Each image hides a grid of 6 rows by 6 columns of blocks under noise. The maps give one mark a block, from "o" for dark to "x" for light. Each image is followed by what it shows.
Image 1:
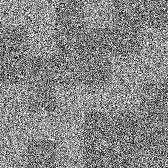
xxoxoo
oxooox
ooooxx
xoxxxo
xxxooo
xoxooo
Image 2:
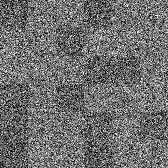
oxxoxx
xxoxxx
xxxoox
oxoxxx
oxxoxo
oxxoxx
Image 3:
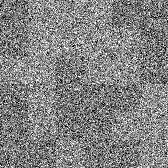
oxxxoo
oxxxxo
xxoxxo
oxooox
oxooxx
ooxoox
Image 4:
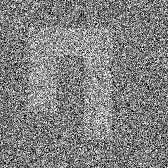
oooooo
oxxxoo
oxoxoo
oxoxoo
oooxoo
oooooo
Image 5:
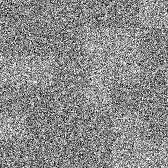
ooooox
oooxxo
xxoxxo
oooxoo
xoooxo
ooooxx
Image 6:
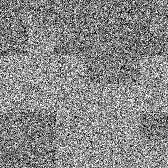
oooooo
oxoooo
xxxoox
xxxxxx
ooxxxo
ooxxxx
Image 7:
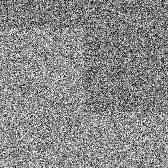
oooooo
xxxooo
xxxooo
xxxooo
xxxxxx
xxxxxx
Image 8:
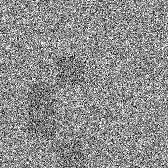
xxxxxx
xxxxxx
xxoxxx
xoxxxx
xoxxxx
xxoxxx
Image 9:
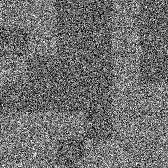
xxooxo
oxooxo
xoooxo
ooooxx
xxxoxx
xxoxxx
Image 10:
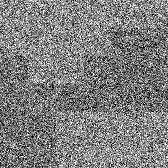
xxxxxx
xxxxoo
oxxooo
oooooo
ooxxxx
ooxxxx
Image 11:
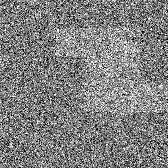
oooooo
ooxxxo
oooxxo
oooxxx
oooooo
oooooo
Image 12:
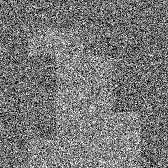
oooooo
oxxooo
ooxxoo
ooxxoo
ooxxxo
oxxxxo
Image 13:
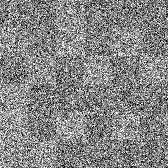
ooxooo
xoxoxo
oxoxox
xooooo
xoxoxo
xxoooo
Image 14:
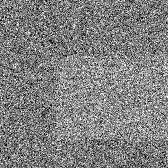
oooooo
oooooo
ooxxxx
ooxxxx
ooxxxx
oooooo
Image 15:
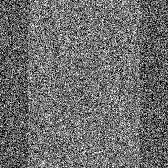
oxxxxo
oxxxxo
oxxxxo
oxxxxo
oxxxxo
oxxxxo
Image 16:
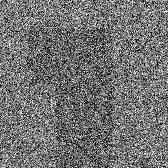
xxxxxx
xoooxx
xoooxx
xxooxx
xxooxx
xxooxx
